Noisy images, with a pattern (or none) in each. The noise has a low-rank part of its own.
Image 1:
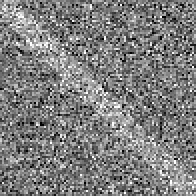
a diagonal band
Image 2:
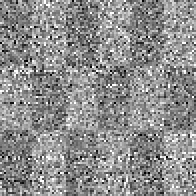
a checkerboard
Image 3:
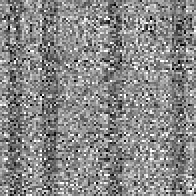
bands of columns
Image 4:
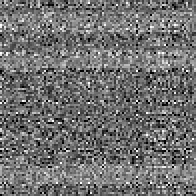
bands of rows
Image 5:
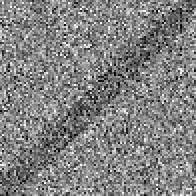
a diagonal band
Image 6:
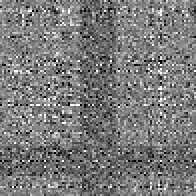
bands of rows crossing bands of columns
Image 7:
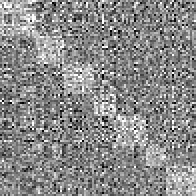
blocks along the diagonal
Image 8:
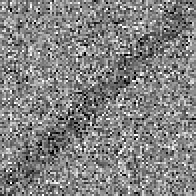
a diagonal band
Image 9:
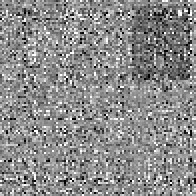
one block
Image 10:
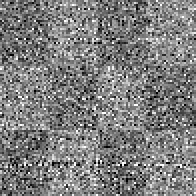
a checkerboard
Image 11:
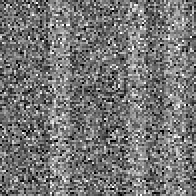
bands of columns
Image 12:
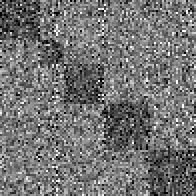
blocks along the diagonal
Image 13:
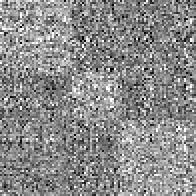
blocks along the diagonal
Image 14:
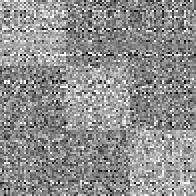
blocks along the diagonal
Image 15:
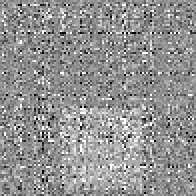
one block
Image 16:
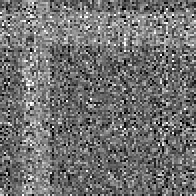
bands of rows crossing bands of columns
